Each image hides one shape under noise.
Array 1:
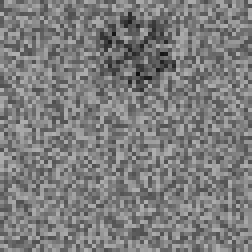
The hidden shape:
snowflake
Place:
top middle
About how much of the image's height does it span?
a third
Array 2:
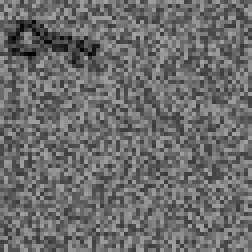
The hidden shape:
key
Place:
top left
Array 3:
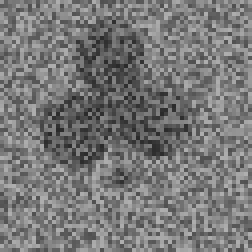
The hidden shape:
club
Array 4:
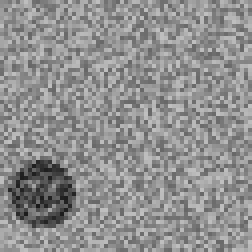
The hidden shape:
smiling face
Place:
bottom left
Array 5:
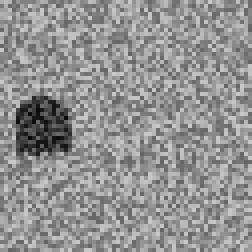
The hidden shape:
ghost
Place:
middle left
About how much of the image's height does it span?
a quarter
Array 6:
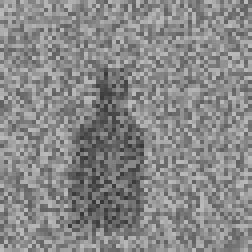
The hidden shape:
bottle
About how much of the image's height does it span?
two thirds
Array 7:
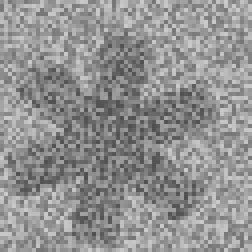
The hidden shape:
asterisk
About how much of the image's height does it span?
nearly all
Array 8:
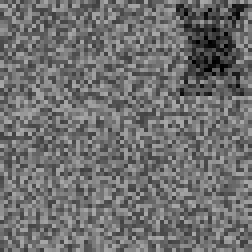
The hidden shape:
chess rook
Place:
top right
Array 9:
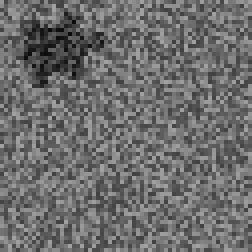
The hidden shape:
turtle
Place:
top left
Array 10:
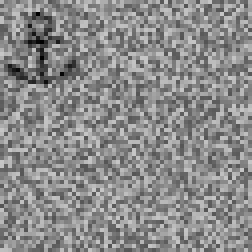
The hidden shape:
anchor
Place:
top left
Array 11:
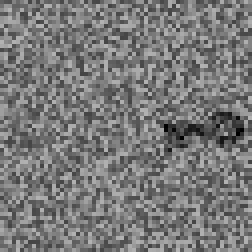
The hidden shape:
key
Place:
middle right
